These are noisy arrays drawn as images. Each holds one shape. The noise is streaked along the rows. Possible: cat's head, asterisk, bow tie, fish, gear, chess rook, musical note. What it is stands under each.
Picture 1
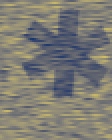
dark asterisk
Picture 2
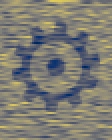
dark gear
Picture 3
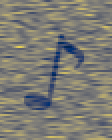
dark musical note
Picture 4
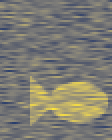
light fish
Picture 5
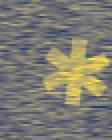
light asterisk
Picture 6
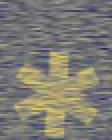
light asterisk
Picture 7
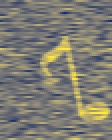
light musical note
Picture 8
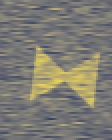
light bow tie
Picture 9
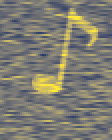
light musical note
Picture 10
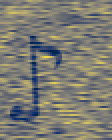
dark musical note
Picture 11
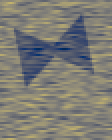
dark bow tie
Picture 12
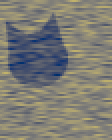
dark cat's head
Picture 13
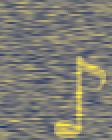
light musical note
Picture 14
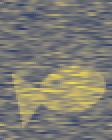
light fish
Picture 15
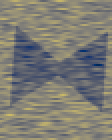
dark bow tie
